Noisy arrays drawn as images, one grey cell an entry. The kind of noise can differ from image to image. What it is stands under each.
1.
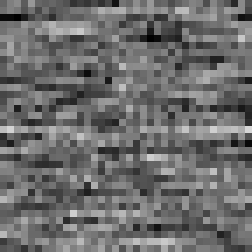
streaked along the rows
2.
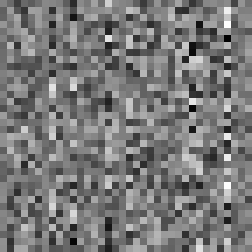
columns of uneven size
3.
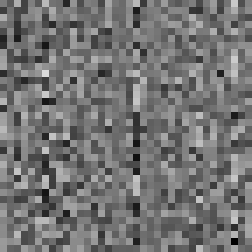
columns of uneven size
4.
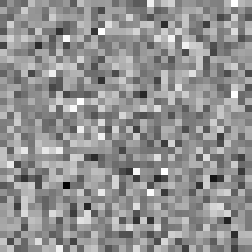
independent entries
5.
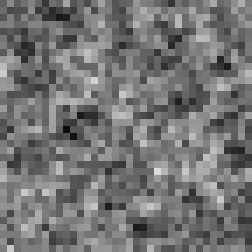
blotchy
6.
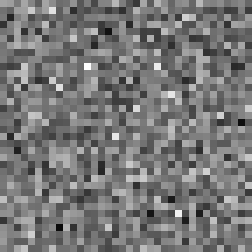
independent entries
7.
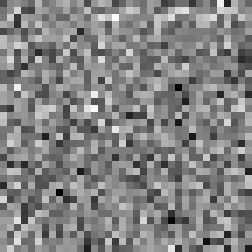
independent entries
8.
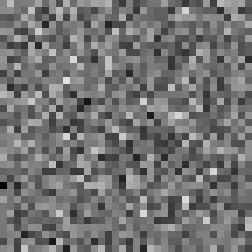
independent entries
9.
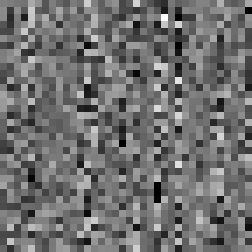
columns of uneven size
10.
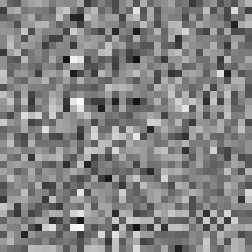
low rank plus noise
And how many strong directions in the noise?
one
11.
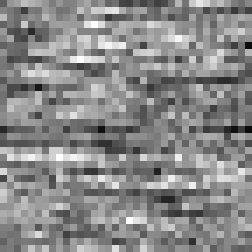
streaked along the rows
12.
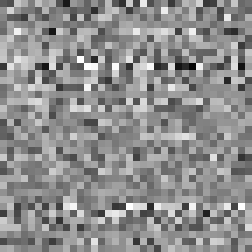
rows of uneven size
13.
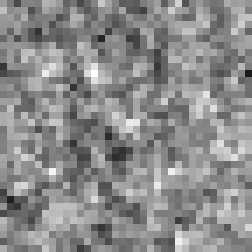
blotchy
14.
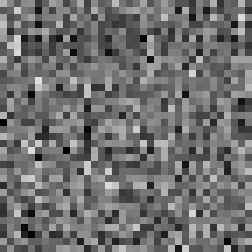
low rank plus noise
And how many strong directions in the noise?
three or four
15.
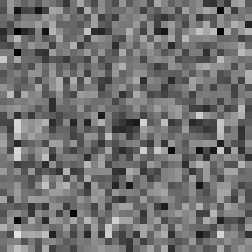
low rank plus noise
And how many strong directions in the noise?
one
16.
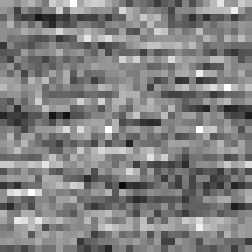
streaked along the rows
